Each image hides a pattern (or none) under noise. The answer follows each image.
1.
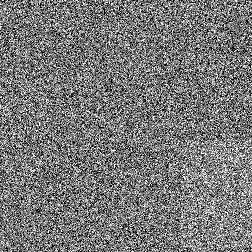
one block
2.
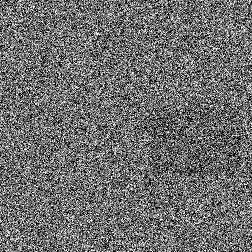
one block
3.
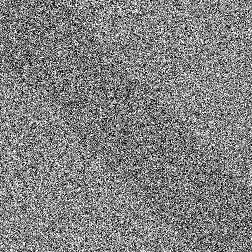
a diagonal band
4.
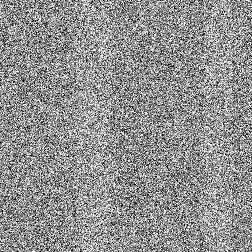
bands of columns
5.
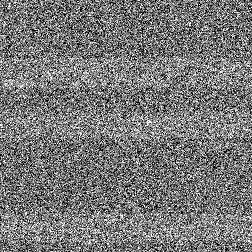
bands of rows
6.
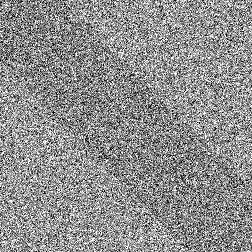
a diagonal band
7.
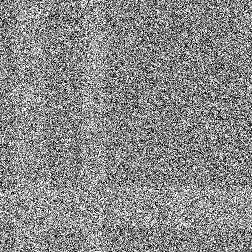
bands of rows crossing bands of columns
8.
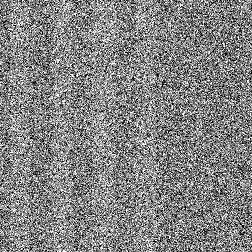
bands of columns
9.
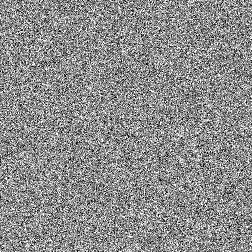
only noise
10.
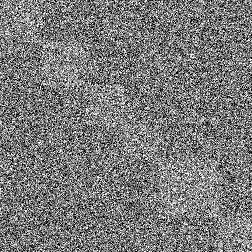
blocks along the diagonal
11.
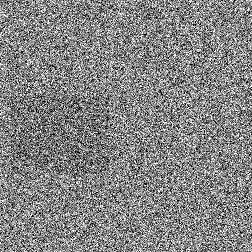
one block
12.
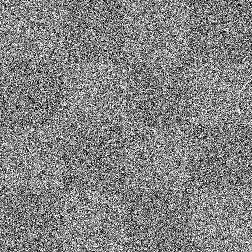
a checkerboard
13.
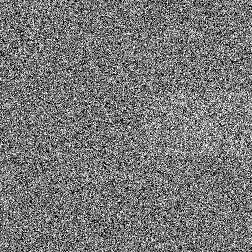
one block
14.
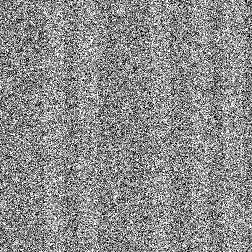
bands of columns
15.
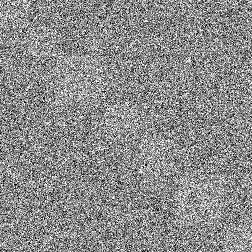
blocks along the diagonal
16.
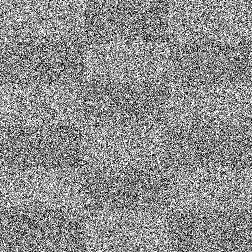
a checkerboard
